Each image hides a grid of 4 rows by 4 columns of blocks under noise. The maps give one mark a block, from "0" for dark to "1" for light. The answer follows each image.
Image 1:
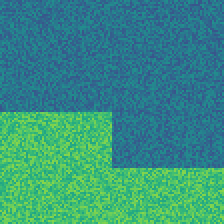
0 0 0 0
0 0 0 0
1 1 0 0
1 1 1 1
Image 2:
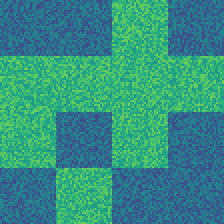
0 0 1 0
1 1 1 1
1 0 1 0
0 1 0 0
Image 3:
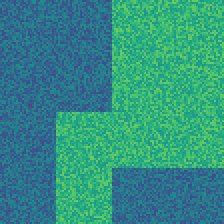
0 0 1 1
0 0 1 1
0 1 1 1
0 1 0 0
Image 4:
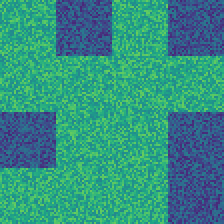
1 0 1 0
1 1 1 1
0 1 1 0
1 1 1 0
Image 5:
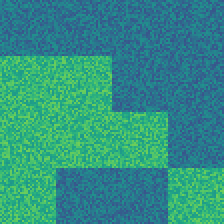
0 0 0 0
1 1 0 0
1 1 1 0
1 0 0 1
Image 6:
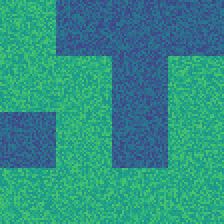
1 0 0 0
1 1 0 1
0 1 0 1
1 1 1 1
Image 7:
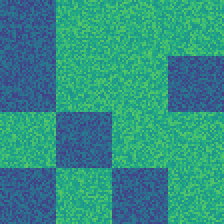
0 1 1 1
0 1 1 0
1 0 1 1
0 1 0 1
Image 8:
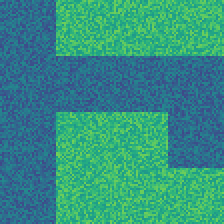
0 1 1 1
0 0 0 0
0 1 1 0
0 1 1 1
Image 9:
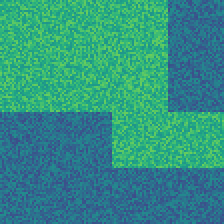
1 1 1 0
1 1 1 0
0 0 1 1
0 0 0 0
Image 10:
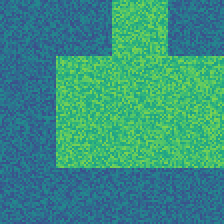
0 0 1 0
0 1 1 1
0 1 1 1
0 0 0 0
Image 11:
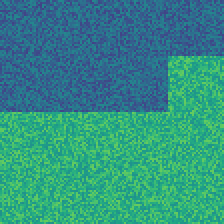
0 0 0 0
0 0 0 1
1 1 1 1
1 1 1 1
